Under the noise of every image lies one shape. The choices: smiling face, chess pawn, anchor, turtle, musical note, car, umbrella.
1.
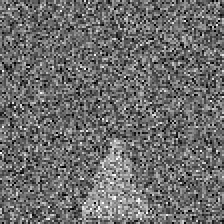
light chess pawn, bottom middle
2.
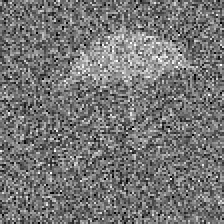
light umbrella
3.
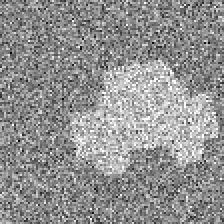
light car
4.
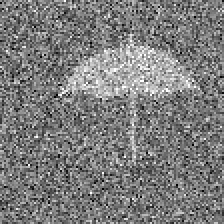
light umbrella
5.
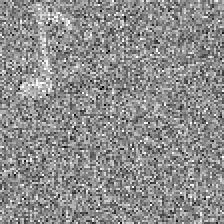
light musical note, top left
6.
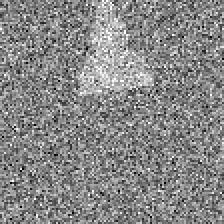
light chess pawn, top middle
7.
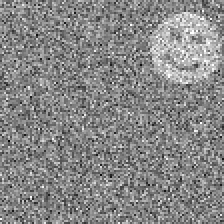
light smiling face, top right
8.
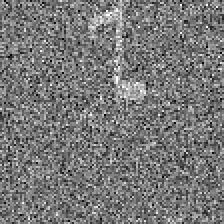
light musical note, top middle
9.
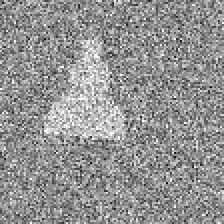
light chess pawn
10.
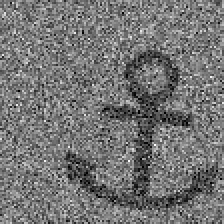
dark anchor
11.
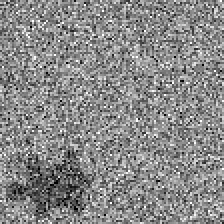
dark turtle, bottom left
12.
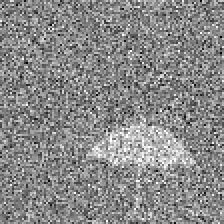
light umbrella
